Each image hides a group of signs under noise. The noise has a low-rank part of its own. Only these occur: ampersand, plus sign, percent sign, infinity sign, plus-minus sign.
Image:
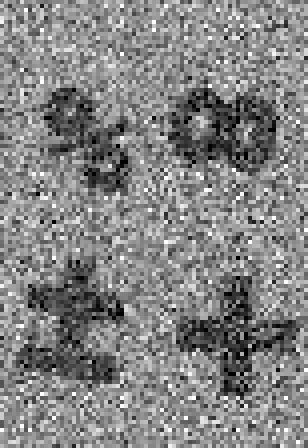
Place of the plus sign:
bottom right
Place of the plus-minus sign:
bottom left
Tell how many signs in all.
4
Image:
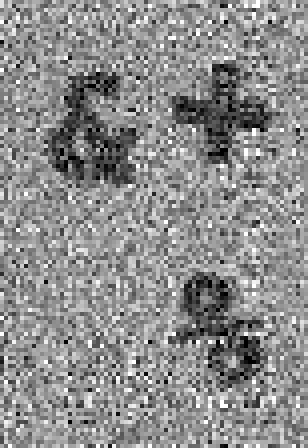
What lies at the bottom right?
percent sign
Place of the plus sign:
top right
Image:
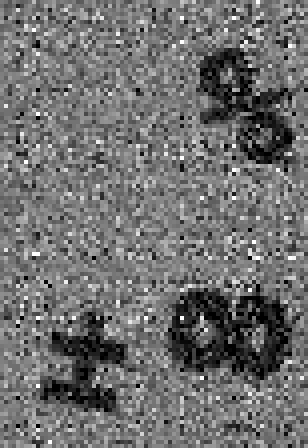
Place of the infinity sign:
bottom right
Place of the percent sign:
top right
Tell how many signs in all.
3
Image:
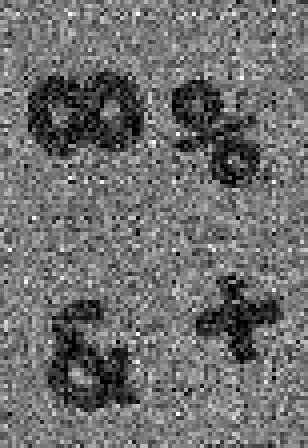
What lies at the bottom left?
ampersand
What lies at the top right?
percent sign
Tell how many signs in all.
4
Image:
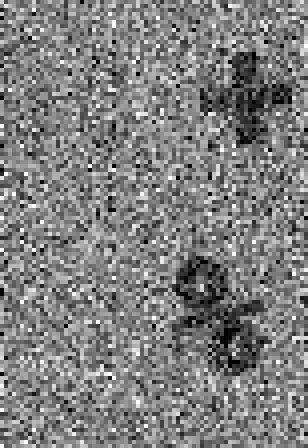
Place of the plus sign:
top right
